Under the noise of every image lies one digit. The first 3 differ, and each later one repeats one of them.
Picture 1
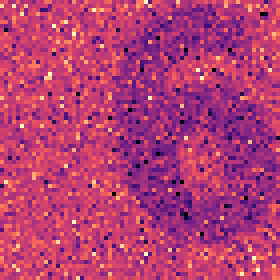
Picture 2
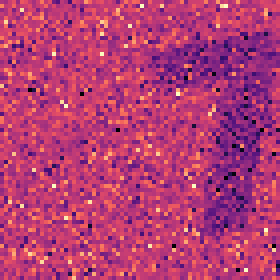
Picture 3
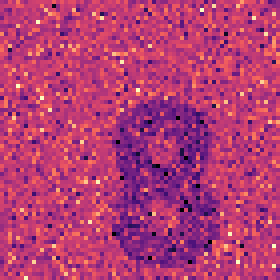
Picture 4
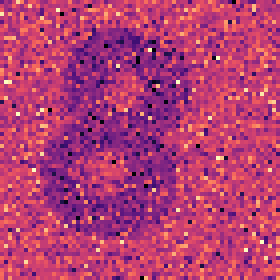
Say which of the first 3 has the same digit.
3
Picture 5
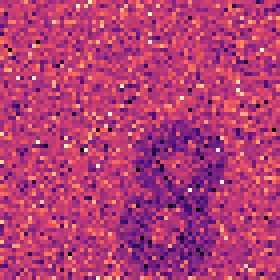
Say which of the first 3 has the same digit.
3
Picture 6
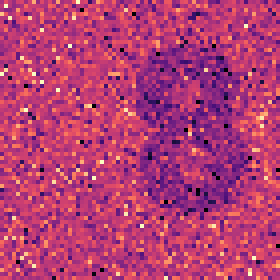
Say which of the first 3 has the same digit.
3
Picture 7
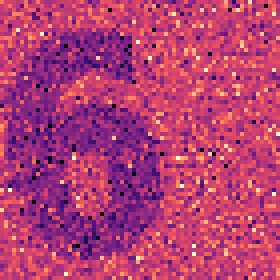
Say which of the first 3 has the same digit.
1
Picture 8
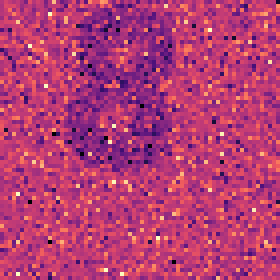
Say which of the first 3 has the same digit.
3
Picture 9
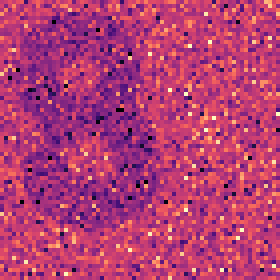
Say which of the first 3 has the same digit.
3
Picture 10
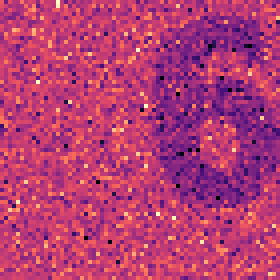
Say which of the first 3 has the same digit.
1
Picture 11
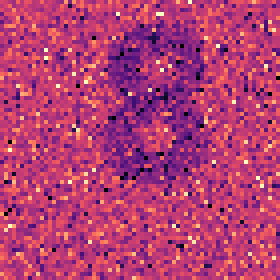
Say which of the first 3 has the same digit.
3
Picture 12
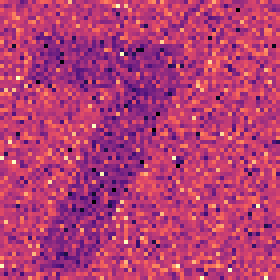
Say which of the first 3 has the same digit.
2
